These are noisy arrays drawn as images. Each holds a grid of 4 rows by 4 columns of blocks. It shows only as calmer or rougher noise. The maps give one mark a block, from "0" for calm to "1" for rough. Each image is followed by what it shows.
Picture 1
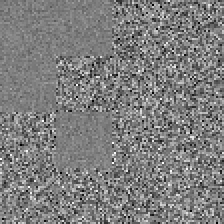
0 0 1 1
0 1 1 1
1 0 1 1
1 1 1 1
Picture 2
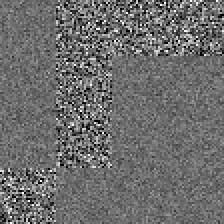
0 1 1 1
0 1 0 0
0 1 0 0
1 0 0 0
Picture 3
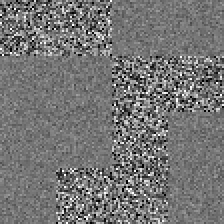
1 1 0 0
0 0 1 1
0 0 1 0
0 1 1 0
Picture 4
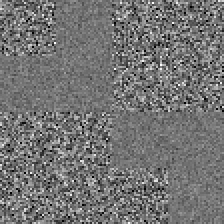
1 0 1 1
0 0 1 1
1 1 0 0
1 1 1 0
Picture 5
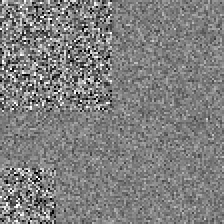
1 1 0 0
1 1 0 0
0 0 0 0
1 0 0 0
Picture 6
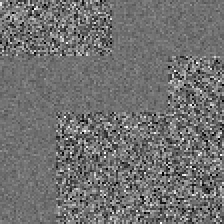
1 1 0 0
0 0 0 1
0 1 1 1
0 1 1 1
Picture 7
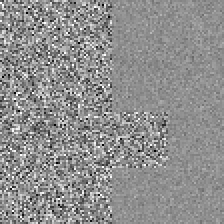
1 1 0 0
1 1 0 0
1 1 1 0
1 1 0 0
